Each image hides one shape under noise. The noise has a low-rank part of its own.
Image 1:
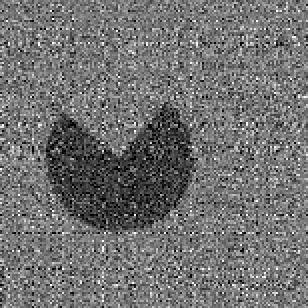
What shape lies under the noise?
disc with a wedge cut out
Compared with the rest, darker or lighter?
darker
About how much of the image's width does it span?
half
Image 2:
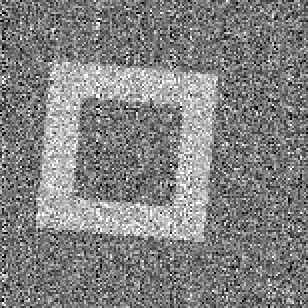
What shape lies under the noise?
square frame
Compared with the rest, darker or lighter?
lighter
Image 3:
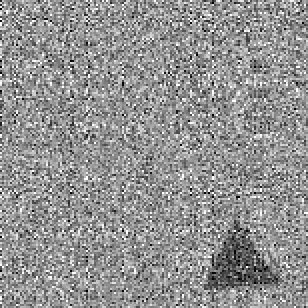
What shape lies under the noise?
triangle
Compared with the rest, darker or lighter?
darker
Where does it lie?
bottom right
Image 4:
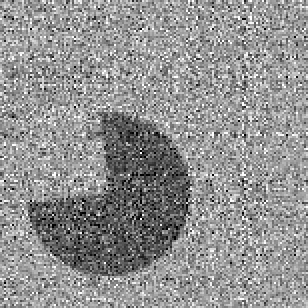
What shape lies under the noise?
disc with a wedge cut out
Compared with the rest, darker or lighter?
darker
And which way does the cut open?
up and left
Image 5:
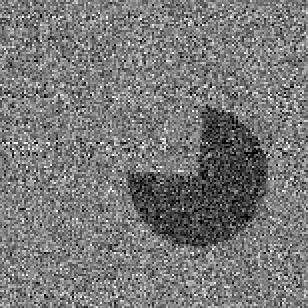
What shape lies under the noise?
disc with a wedge cut out
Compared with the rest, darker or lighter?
darker
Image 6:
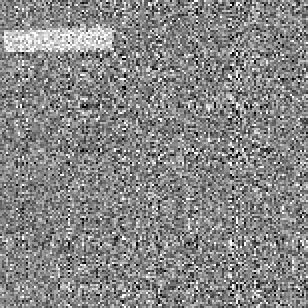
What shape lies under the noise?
bar
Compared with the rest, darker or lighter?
lighter
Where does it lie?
top left
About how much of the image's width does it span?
a third
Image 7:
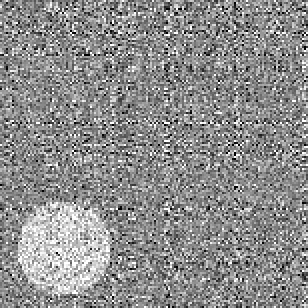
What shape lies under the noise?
disc
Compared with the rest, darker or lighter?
lighter
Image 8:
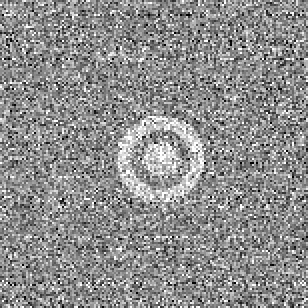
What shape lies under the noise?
bullseye
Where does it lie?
centre
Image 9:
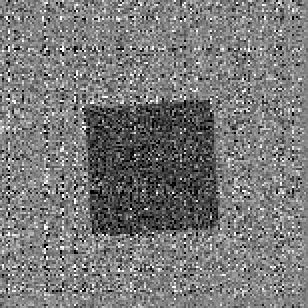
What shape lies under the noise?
square
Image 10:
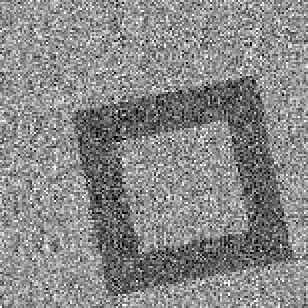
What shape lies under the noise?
square frame
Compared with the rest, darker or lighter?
darker
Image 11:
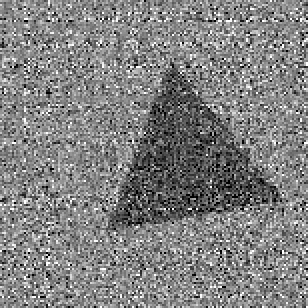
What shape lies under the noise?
triangle
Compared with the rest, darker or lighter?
darker
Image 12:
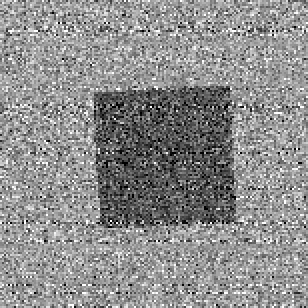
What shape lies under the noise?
square
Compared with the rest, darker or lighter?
darker
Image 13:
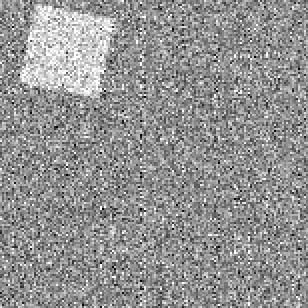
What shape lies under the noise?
square
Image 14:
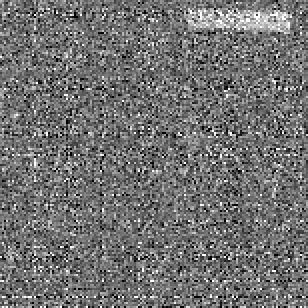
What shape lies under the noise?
bar
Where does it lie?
top right
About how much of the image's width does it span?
a third
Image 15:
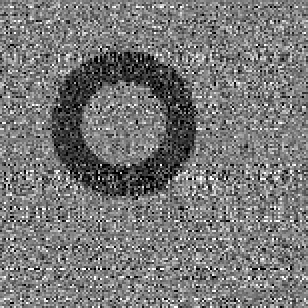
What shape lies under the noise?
ring
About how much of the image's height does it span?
half
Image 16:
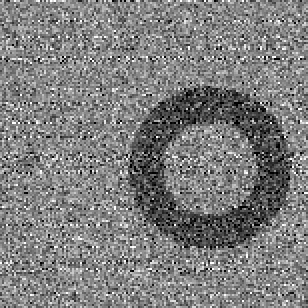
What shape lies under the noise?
ring
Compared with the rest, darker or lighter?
darker
